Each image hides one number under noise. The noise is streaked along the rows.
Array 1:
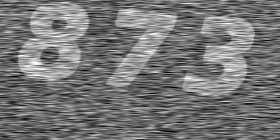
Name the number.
873
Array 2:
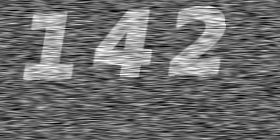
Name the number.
142
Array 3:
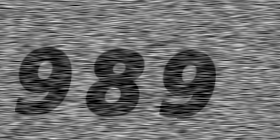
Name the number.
989
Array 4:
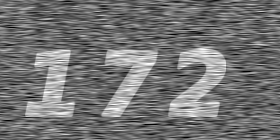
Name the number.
172
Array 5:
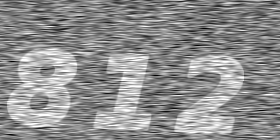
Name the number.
812
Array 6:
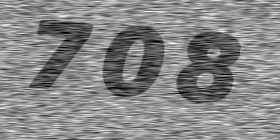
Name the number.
708
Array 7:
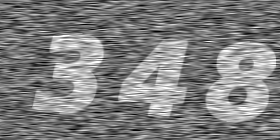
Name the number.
348
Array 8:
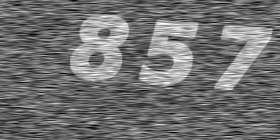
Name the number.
857
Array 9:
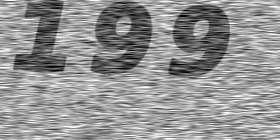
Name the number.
199
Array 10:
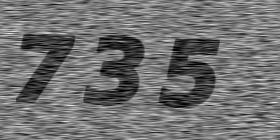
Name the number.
735
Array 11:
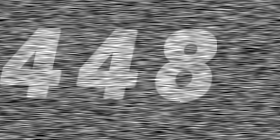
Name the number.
448
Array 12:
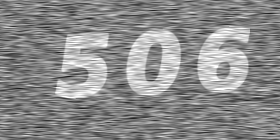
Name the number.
506
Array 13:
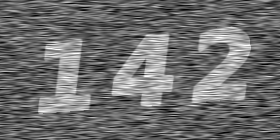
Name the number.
142
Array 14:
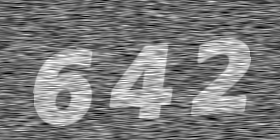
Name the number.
642
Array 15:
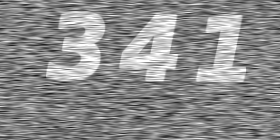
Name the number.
341
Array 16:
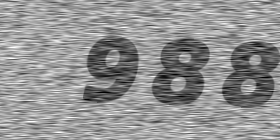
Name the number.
988
